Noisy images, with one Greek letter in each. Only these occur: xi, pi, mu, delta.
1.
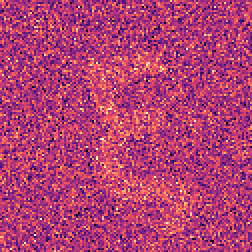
xi
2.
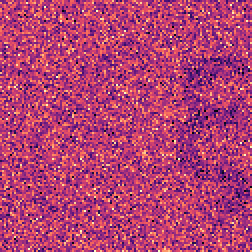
xi
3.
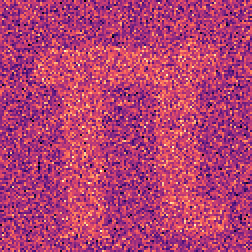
pi
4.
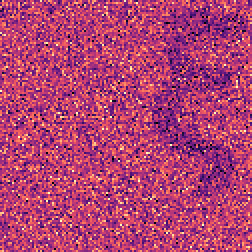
xi
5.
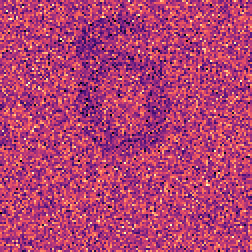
delta
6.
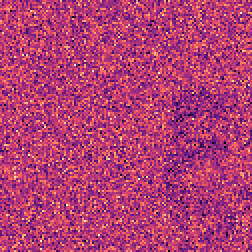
xi
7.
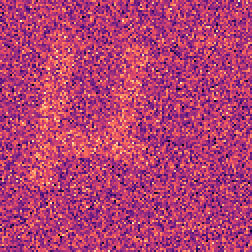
mu
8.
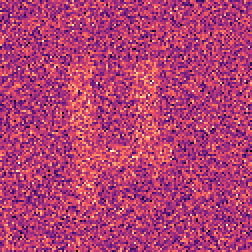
mu
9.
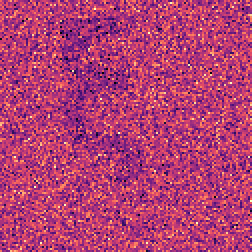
xi
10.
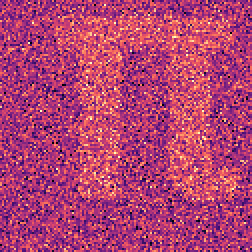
pi
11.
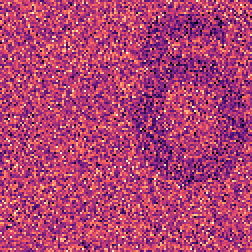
delta
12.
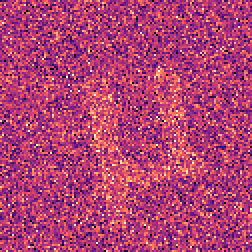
mu
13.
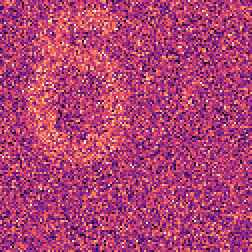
delta
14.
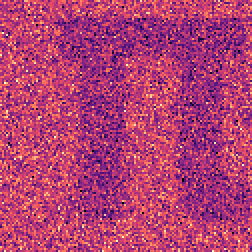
pi
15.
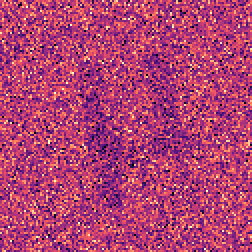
mu
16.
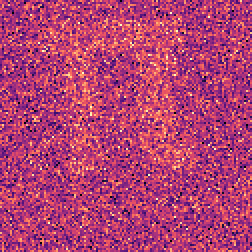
pi
